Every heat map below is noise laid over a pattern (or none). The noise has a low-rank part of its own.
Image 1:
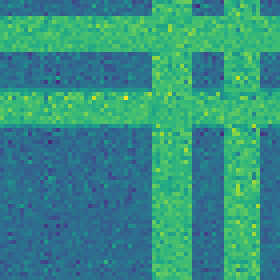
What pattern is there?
bands of rows crossing bands of columns
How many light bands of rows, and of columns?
2 and 2
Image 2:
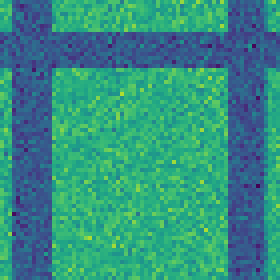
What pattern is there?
bands of rows crossing bands of columns
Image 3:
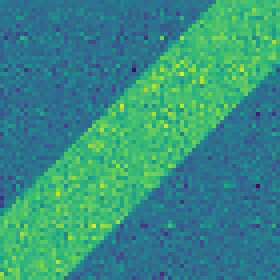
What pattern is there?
a diagonal band
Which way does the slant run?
bottom left to top right
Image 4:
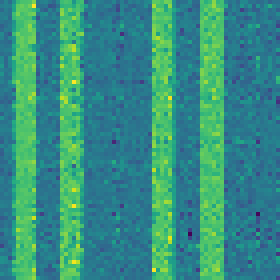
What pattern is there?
bands of columns
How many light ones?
4
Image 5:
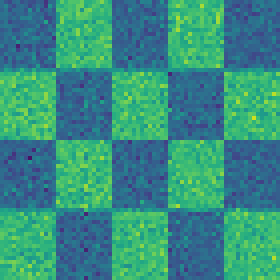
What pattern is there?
a checkerboard
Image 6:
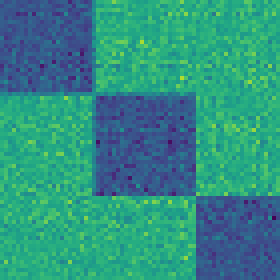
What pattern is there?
blocks along the diagonal
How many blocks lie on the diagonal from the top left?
3
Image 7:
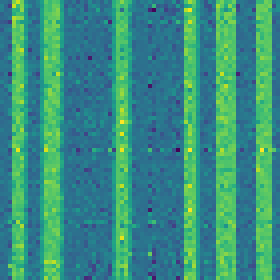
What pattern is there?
bands of columns
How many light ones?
6
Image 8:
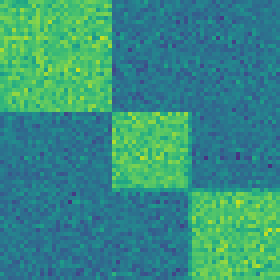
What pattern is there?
blocks along the diagonal
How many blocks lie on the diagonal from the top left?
3
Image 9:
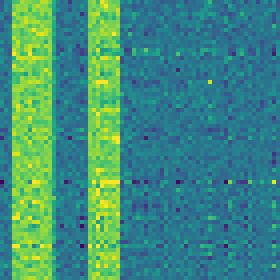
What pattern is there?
bands of columns
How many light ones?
2
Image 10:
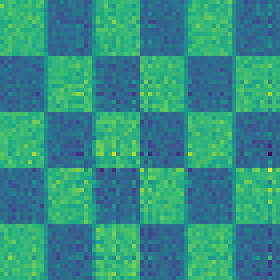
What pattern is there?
a checkerboard
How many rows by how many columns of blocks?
5 by 6
